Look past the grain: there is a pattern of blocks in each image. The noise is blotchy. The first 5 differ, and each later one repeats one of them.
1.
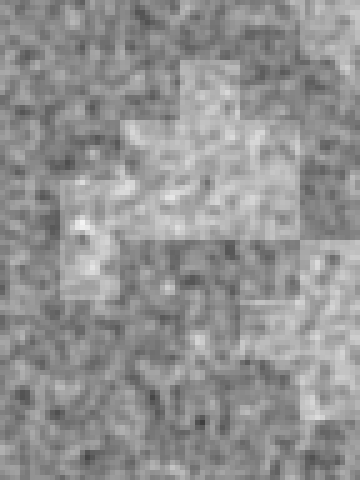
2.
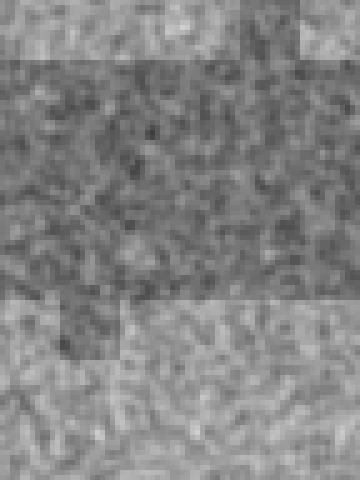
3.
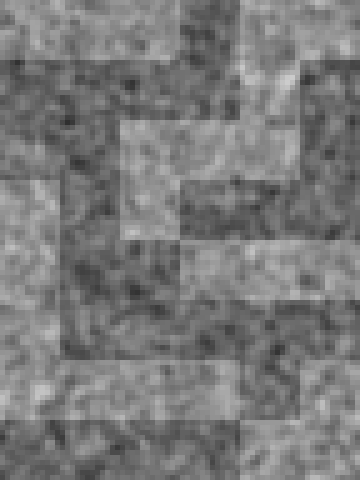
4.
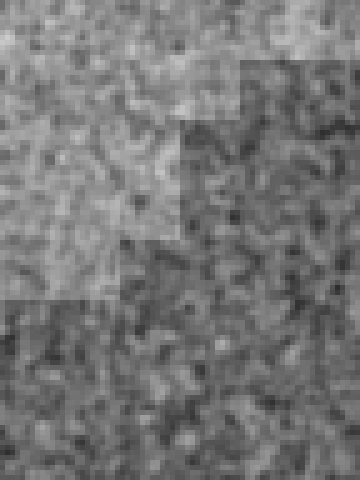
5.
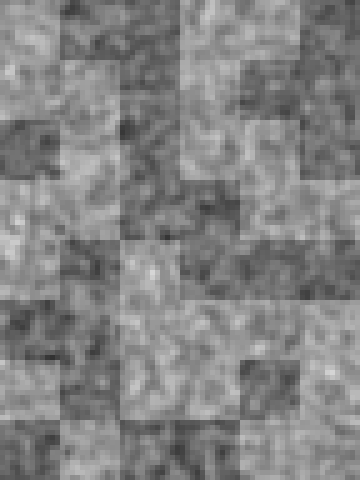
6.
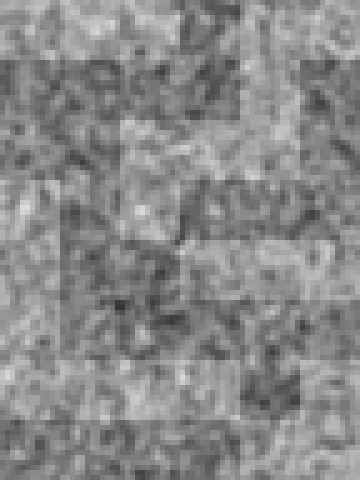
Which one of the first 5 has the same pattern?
3
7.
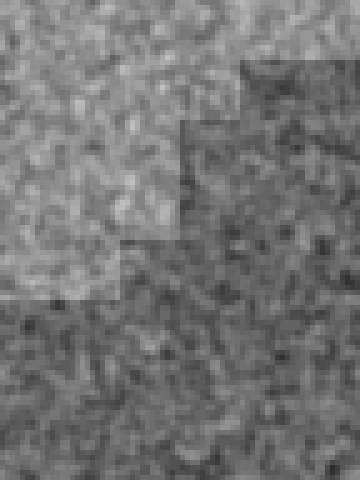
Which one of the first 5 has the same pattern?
4
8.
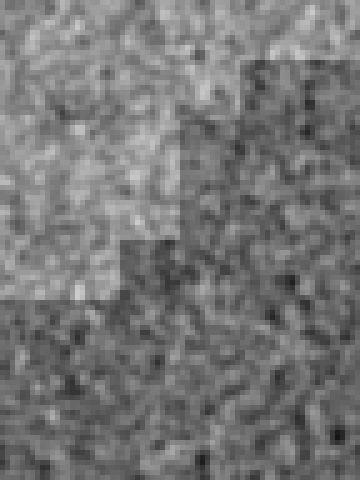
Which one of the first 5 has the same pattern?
4
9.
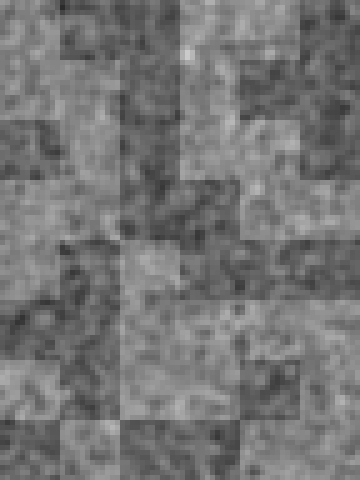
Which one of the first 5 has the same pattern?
5
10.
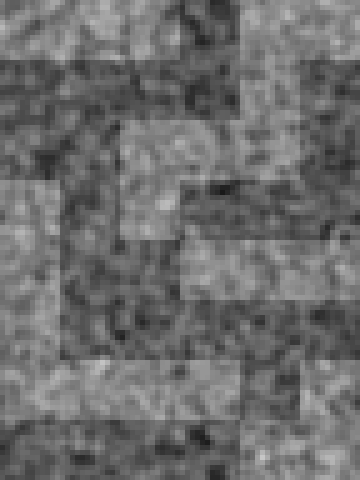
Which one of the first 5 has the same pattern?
3
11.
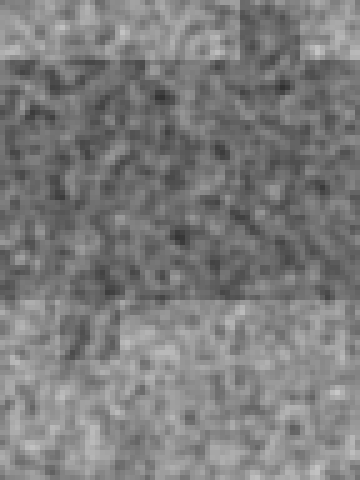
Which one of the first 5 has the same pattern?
2
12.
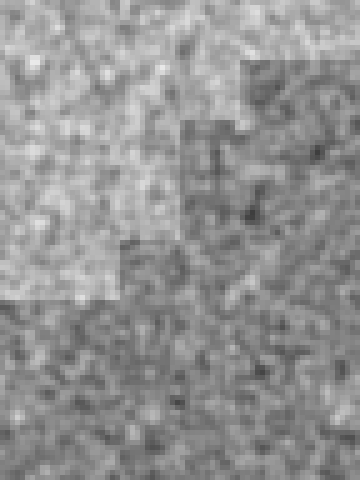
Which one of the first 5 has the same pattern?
4
